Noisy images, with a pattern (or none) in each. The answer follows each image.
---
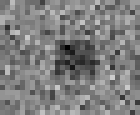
one block
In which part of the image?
centre
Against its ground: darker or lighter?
darker
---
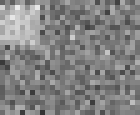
one block
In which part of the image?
top left
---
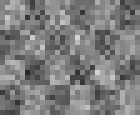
a checkerboard
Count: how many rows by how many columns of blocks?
4 by 6
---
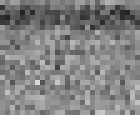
one band of rows
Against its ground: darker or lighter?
darker
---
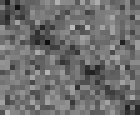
blocks along the diagonal
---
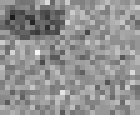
one block
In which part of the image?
top left
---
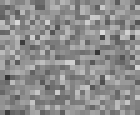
only noise
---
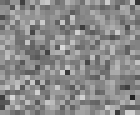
only noise
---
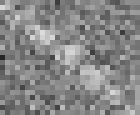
blocks along the diagonal
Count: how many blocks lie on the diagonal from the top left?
7
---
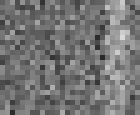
one band of columns
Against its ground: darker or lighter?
lighter
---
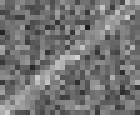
a diagonal band
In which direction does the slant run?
bottom left to top right
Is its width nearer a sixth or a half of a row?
a sixth
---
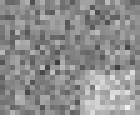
one block
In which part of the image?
bottom right
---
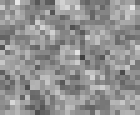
a checkerboard
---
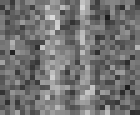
bands of columns
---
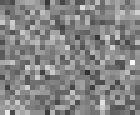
only noise
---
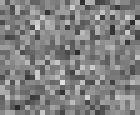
only noise
